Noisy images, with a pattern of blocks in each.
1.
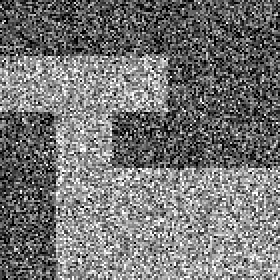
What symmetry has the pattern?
no symmetry
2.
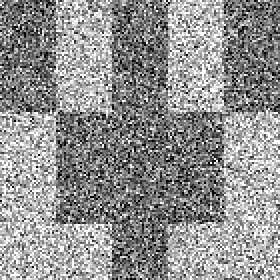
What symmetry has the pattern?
left and right mirror each other
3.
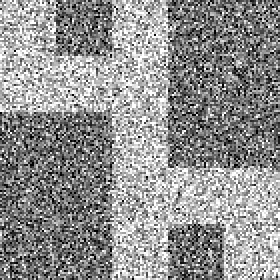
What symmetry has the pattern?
the same after a half turn
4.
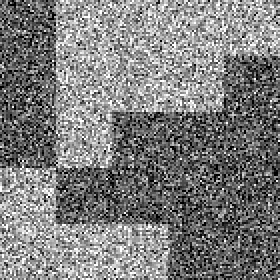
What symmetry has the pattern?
no symmetry
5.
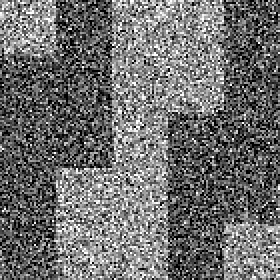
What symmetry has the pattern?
the same after a half turn
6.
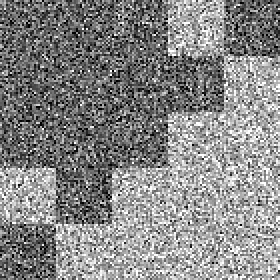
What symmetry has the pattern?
mirrored about the diagonal from the top left
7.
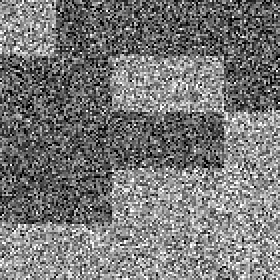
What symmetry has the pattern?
no symmetry
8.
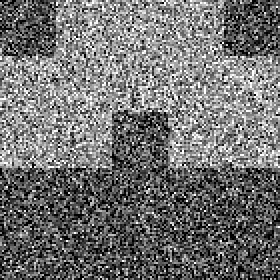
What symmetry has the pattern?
left and right mirror each other
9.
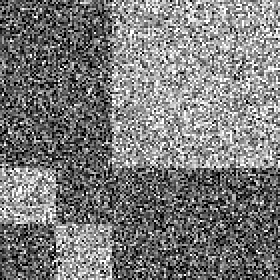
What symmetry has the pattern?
mirrored about the diagonal from the bottom left
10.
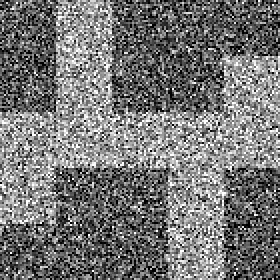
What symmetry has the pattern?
the same after a half turn
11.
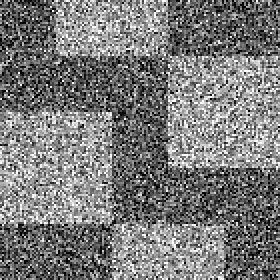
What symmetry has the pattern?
the same after a half turn
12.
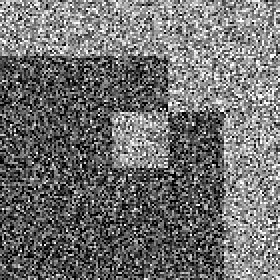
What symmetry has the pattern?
mirrored about the diagonal from the bottom left
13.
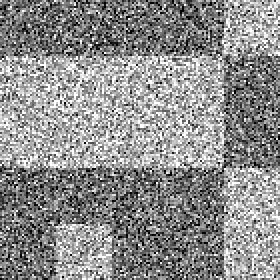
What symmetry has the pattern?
no symmetry
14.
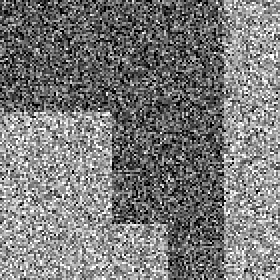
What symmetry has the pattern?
no symmetry
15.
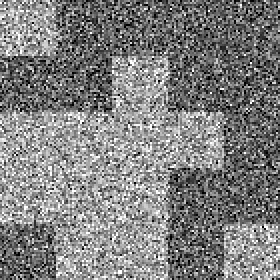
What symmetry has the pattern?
mirrored about the diagonal from the bottom left
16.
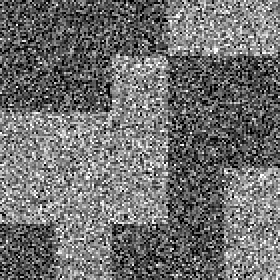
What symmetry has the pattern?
no symmetry
